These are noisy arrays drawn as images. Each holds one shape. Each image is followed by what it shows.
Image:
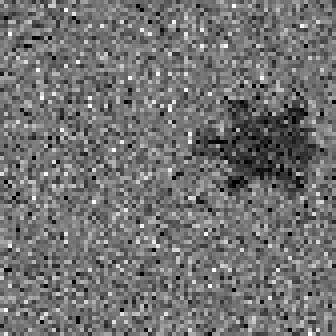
turtle
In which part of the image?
middle right
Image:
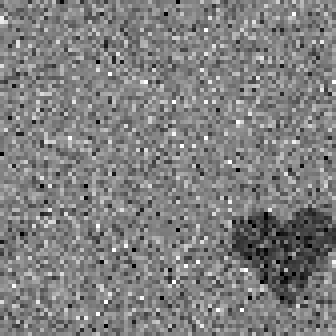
heart
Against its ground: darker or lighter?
darker
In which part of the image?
bottom right
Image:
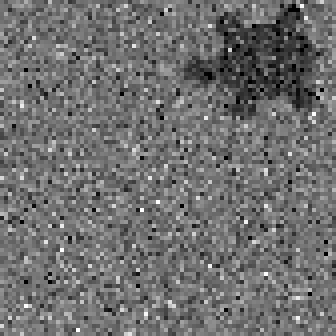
turtle
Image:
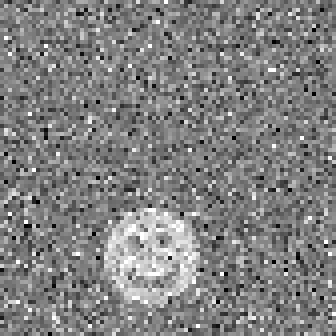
smiling face
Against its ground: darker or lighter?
lighter
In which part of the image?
bottom middle
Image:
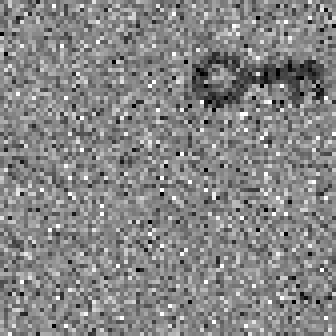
key
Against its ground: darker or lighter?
darker
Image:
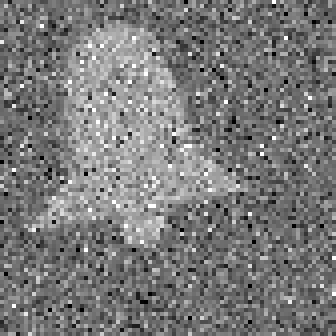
bell
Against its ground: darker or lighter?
lighter
